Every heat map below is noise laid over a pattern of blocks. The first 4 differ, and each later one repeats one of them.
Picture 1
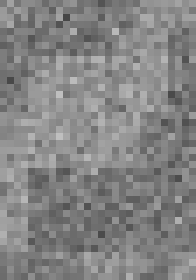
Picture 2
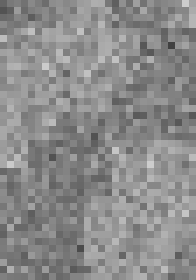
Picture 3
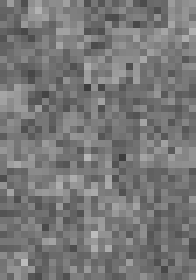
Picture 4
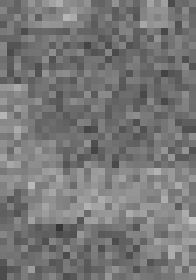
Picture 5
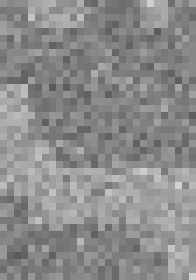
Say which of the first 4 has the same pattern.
4
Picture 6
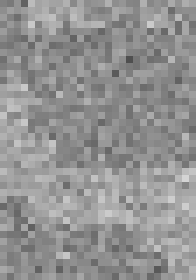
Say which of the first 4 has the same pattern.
4
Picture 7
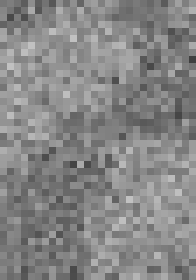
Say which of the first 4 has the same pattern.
2
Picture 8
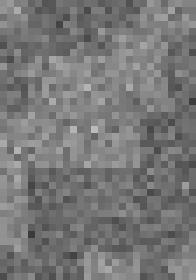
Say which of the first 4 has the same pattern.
1
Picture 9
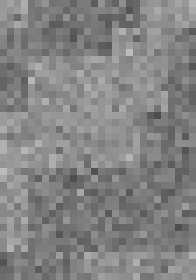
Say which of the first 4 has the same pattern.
1
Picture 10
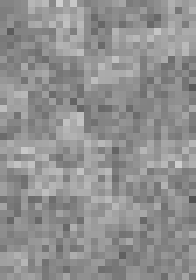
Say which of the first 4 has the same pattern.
3
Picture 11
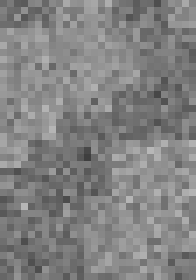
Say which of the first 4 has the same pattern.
2
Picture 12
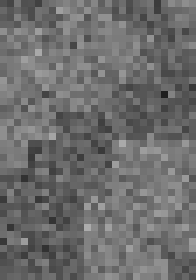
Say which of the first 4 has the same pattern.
2
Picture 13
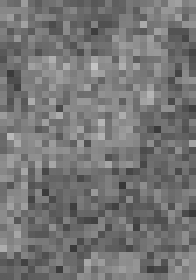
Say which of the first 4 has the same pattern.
1
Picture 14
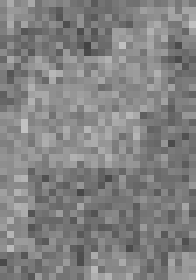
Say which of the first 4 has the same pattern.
1
